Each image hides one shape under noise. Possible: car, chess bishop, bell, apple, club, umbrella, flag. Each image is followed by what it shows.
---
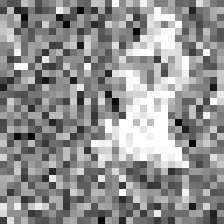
chess bishop
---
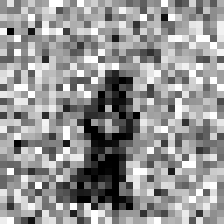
chess bishop
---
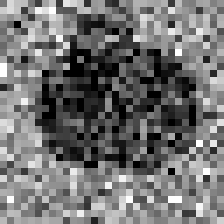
apple
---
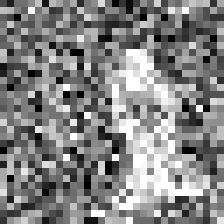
chess bishop
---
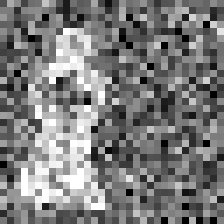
chess bishop
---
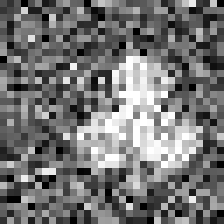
club
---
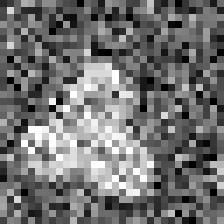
club
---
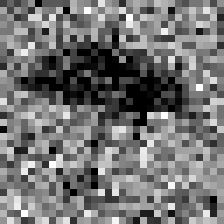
umbrella
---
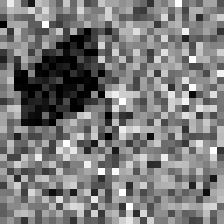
flag
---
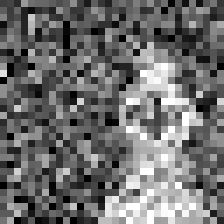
chess bishop
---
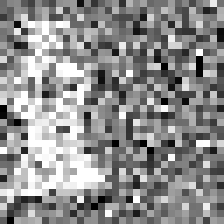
chess bishop
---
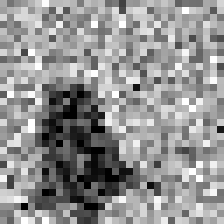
bell
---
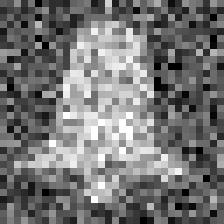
bell
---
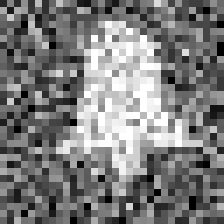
bell
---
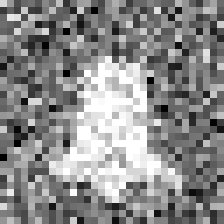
bell
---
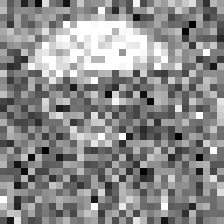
umbrella
